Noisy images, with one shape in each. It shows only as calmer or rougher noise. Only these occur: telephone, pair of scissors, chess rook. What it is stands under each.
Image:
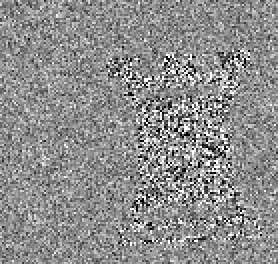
chess rook
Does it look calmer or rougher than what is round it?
rougher
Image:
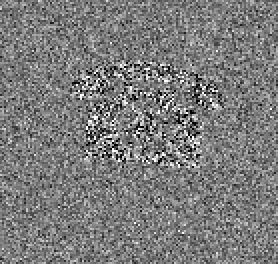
telephone
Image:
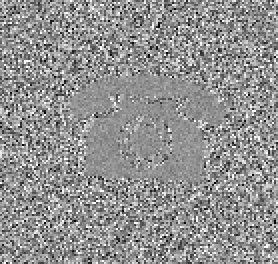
telephone
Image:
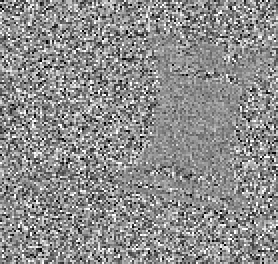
chess rook
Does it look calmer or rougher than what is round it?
calmer
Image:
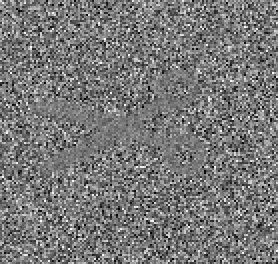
pair of scissors
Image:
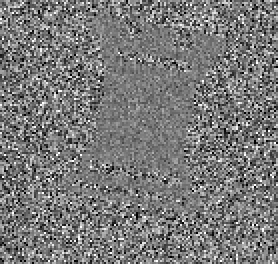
chess rook
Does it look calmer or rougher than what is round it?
calmer
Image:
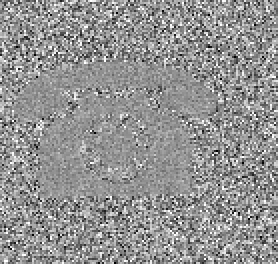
telephone
